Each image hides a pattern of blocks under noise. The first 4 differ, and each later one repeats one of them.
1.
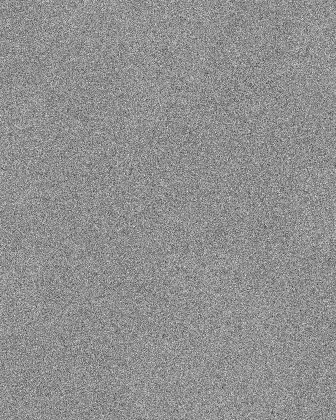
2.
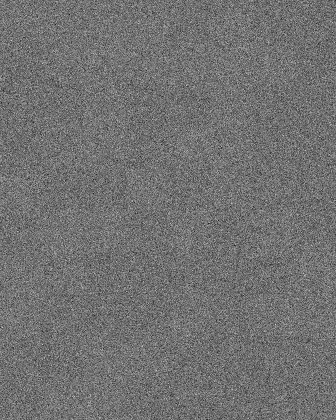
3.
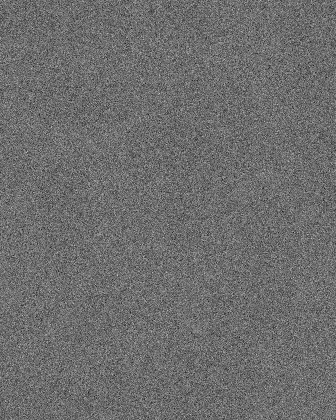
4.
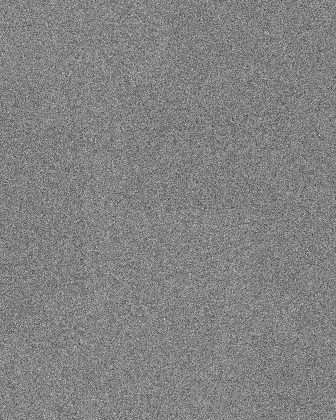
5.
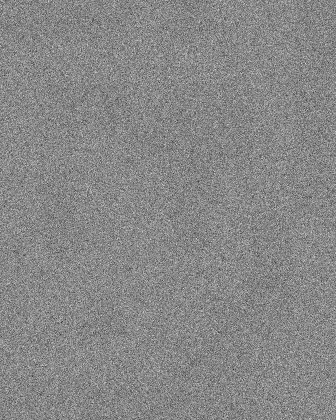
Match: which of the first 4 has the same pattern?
3
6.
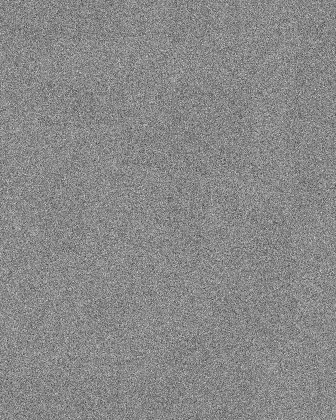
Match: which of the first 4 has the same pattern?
3
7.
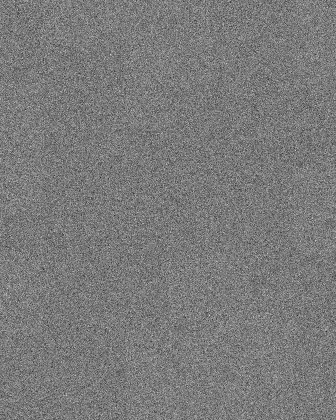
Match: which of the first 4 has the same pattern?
1
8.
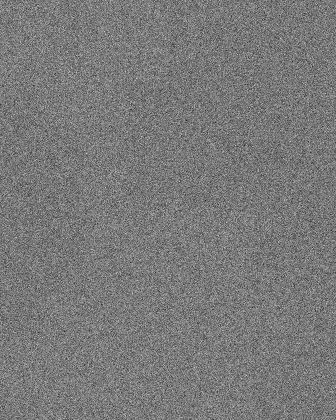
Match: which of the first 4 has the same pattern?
4
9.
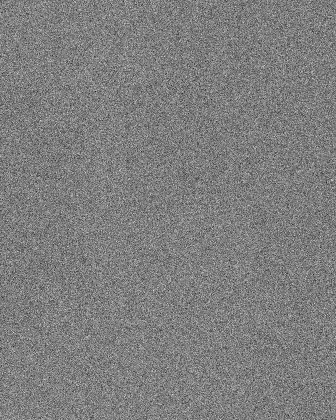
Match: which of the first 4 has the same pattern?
4
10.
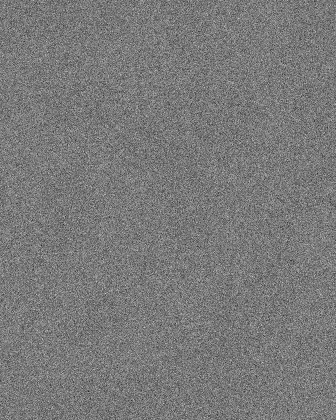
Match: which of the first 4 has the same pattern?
3
